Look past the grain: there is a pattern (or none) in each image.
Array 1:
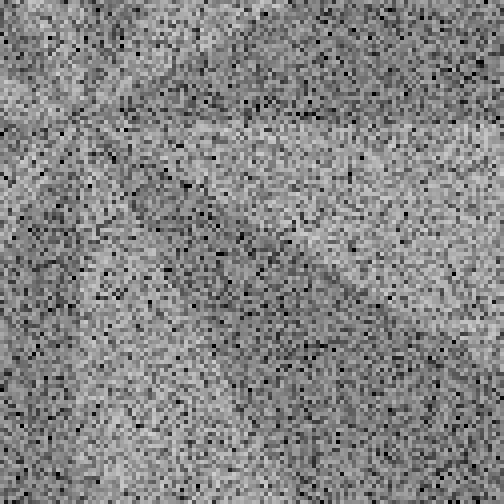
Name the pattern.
spokes from one point
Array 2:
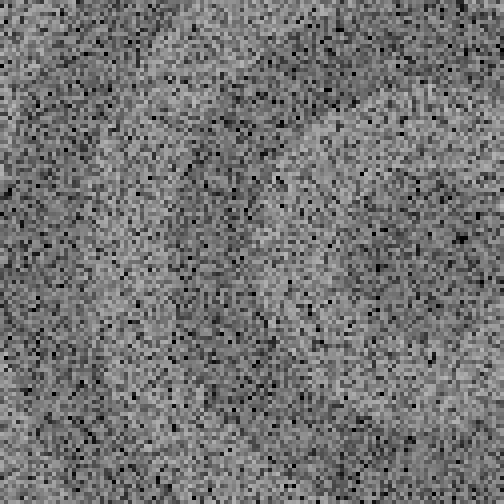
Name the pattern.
rings round one point
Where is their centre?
middle right
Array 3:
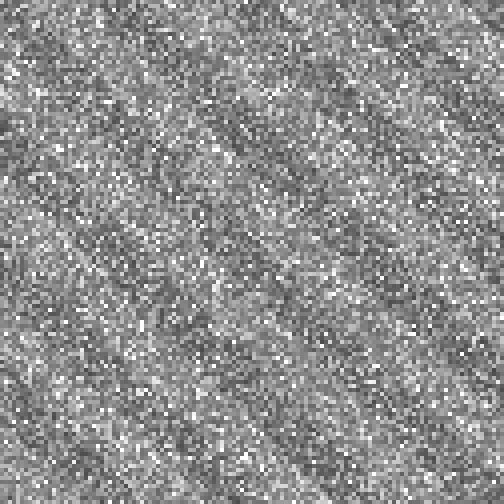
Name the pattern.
diagonal stripes
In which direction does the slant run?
top left to bottom right
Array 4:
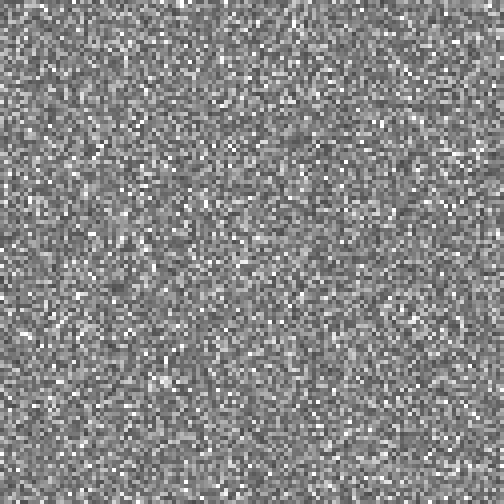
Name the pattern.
only noise
